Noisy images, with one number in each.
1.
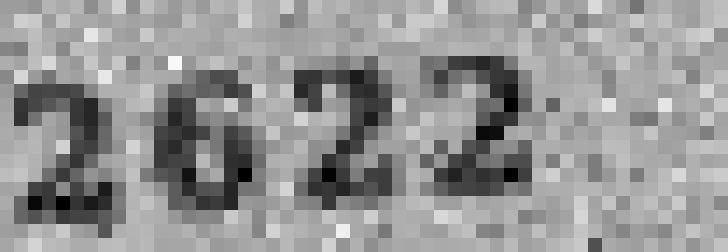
2622
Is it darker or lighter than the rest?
darker
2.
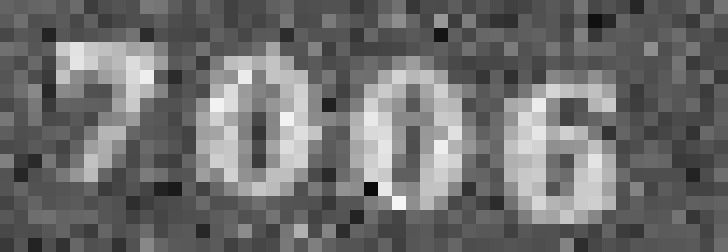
7006
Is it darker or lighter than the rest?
lighter
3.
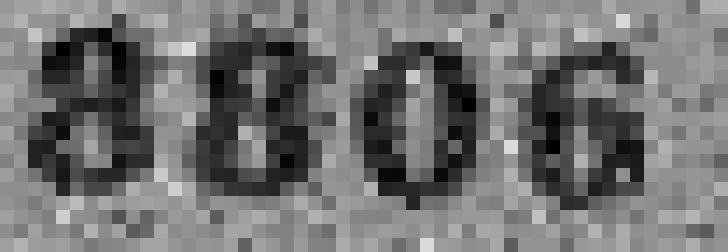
8806
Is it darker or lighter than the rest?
darker
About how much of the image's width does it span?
nearly all
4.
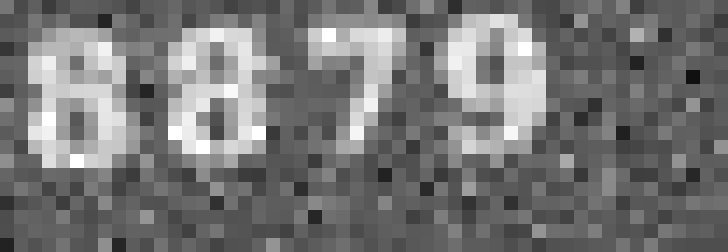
8879
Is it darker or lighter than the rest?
lighter
